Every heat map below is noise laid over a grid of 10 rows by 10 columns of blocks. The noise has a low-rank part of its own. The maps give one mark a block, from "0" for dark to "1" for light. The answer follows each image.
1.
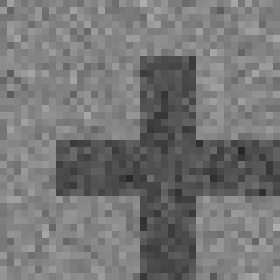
1 1 1 1 1 1 1 1 1 1
1 1 1 1 1 1 1 1 1 1
1 1 1 1 1 0 0 1 1 1
1 1 1 1 1 0 0 1 1 1
1 1 1 1 1 0 0 1 1 1
1 1 0 0 0 0 0 0 0 0
1 1 0 0 0 0 0 0 0 0
1 1 1 1 1 0 0 1 1 1
1 1 1 1 1 0 0 1 1 1
1 1 1 1 1 0 0 1 1 1
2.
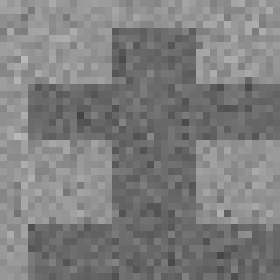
1 1 1 1 1 1 1 1 1 1
1 1 1 1 0 0 0 1 1 1
1 1 1 1 0 0 0 1 1 1
1 0 0 0 0 0 0 0 0 0
1 0 0 0 0 0 0 0 0 0
1 1 1 1 0 0 0 1 1 1
1 1 1 1 0 0 0 1 1 1
1 1 1 1 0 0 0 1 1 1
1 0 0 0 0 0 0 0 0 0
1 0 0 0 0 0 0 0 0 0
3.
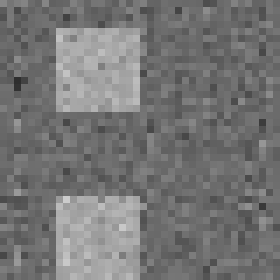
0 0 0 0 0 0 0 0 0 0
0 0 1 1 1 0 0 0 0 0
0 0 1 1 1 0 0 0 0 0
0 0 1 1 1 0 0 0 0 0
0 0 0 0 0 0 0 0 0 0
0 0 0 0 0 0 0 0 0 0
0 0 0 0 0 0 0 0 0 0
0 0 1 1 1 0 0 0 0 0
0 0 1 1 1 0 0 0 0 0
0 0 1 1 1 0 0 0 0 0
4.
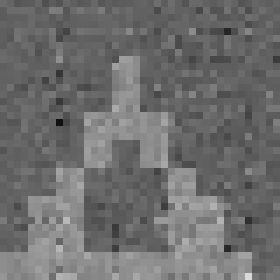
0 0 0 0 0 0 0 0 0 0
0 0 0 0 0 0 0 0 0 0
0 0 0 0 1 0 0 0 0 0
0 0 0 0 1 0 0 0 0 0
0 0 0 1 1 1 0 0 0 0
0 0 0 1 0 1 0 0 0 0
0 0 1 0 0 0 1 0 0 0
0 1 1 0 0 0 1 1 0 0
0 1 1 0 0 0 1 1 0 0
1 1 1 1 1 1 1 1 1 0
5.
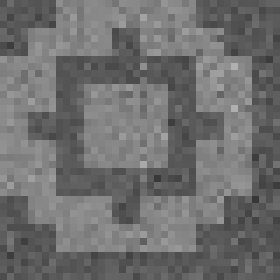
0 0 1 1 1 1 1 0 0 0
0 1 1 1 0 1 1 1 0 0
1 1 0 0 0 0 0 1 1 0
1 1 0 1 1 1 0 1 1 0
1 0 0 1 1 1 0 0 1 0
1 1 0 1 1 1 0 1 1 0
1 1 0 0 0 0 0 1 1 0
0 1 1 1 0 1 1 1 0 0
0 0 1 1 1 1 1 0 0 0
0 0 0 0 0 0 0 0 0 0
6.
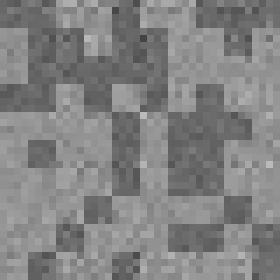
0 0 1 1 0 1 1 0 0 0
1 0 0 1 0 0 1 1 0 1
1 0 0 0 0 0 1 1 1 1
0 0 1 0 1 0 1 0 1 1
1 1 1 1 0 1 0 0 0 1
1 0 1 1 0 1 0 0 1 1
1 1 1 1 0 1 0 0 1 1
1 1 1 0 1 1 1 1 0 1
1 1 0 1 1 1 0 0 1 0
1 0 1 1 0 1 1 1 1 0
